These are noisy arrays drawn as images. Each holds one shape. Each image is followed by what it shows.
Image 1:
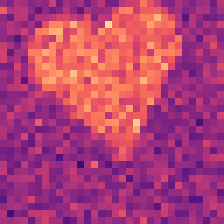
heart
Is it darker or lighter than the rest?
lighter
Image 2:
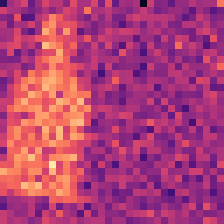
bottle
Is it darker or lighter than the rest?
lighter
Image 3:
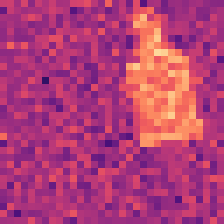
bottle
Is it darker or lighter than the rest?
lighter
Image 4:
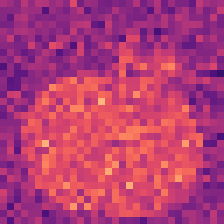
apple
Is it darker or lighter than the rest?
lighter
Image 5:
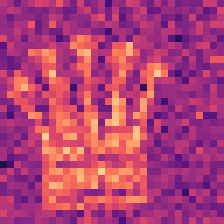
chess queen
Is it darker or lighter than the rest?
lighter
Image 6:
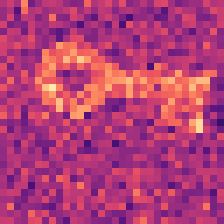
key
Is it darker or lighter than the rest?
lighter
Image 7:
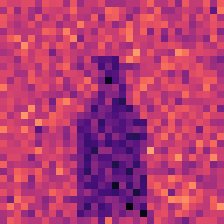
bottle
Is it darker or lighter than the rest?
darker
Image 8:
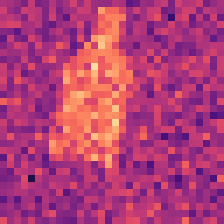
bottle
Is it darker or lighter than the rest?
lighter
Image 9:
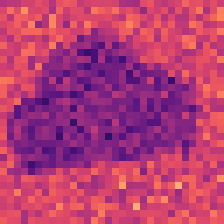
cloud
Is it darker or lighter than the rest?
darker
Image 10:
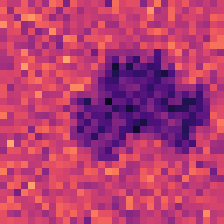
car
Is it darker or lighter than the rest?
darker
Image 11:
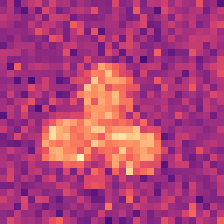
club
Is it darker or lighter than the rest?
lighter
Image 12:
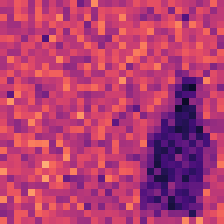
bottle
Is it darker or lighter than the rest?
darker
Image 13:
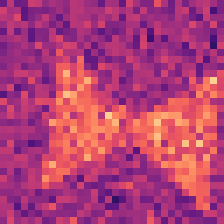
bow tie
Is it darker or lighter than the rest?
lighter
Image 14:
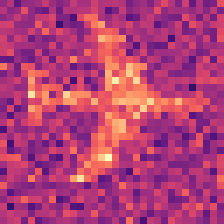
airplane
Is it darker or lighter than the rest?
lighter
